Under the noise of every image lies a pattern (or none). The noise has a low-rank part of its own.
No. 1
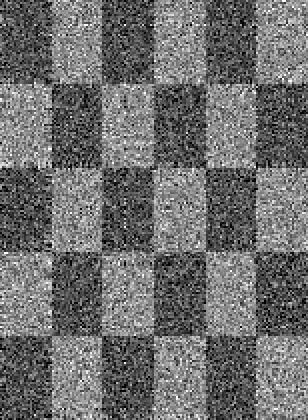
a checkerboard
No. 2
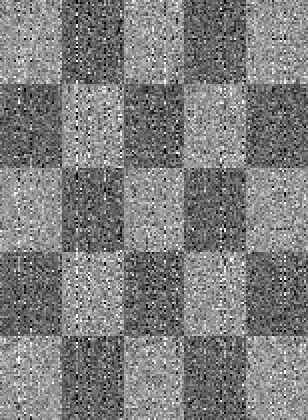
a checkerboard
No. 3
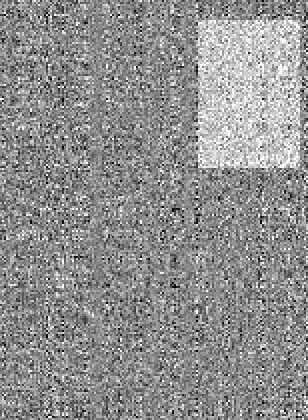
one block
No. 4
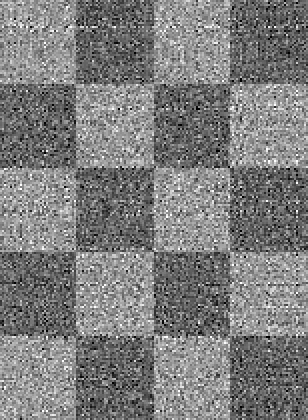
a checkerboard
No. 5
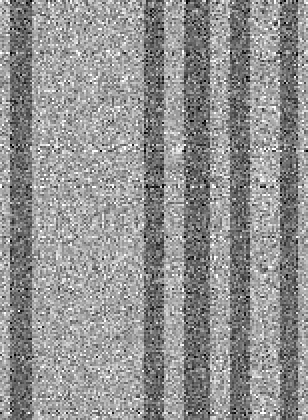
bands of columns
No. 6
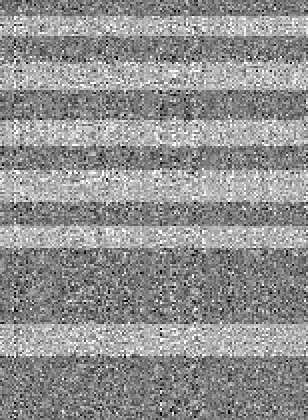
bands of rows
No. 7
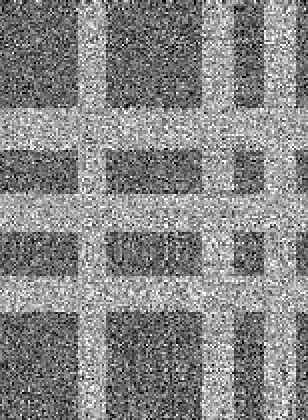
bands of rows crossing bands of columns
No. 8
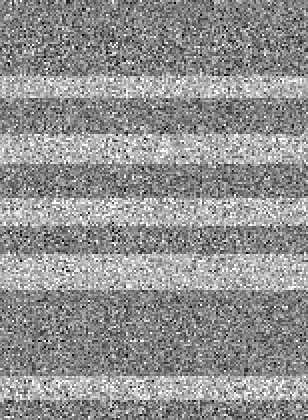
bands of rows
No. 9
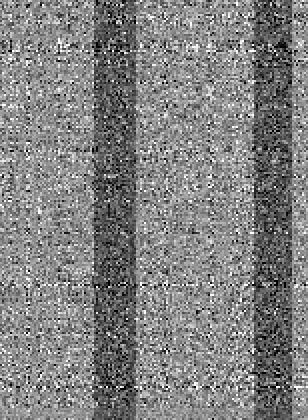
bands of columns
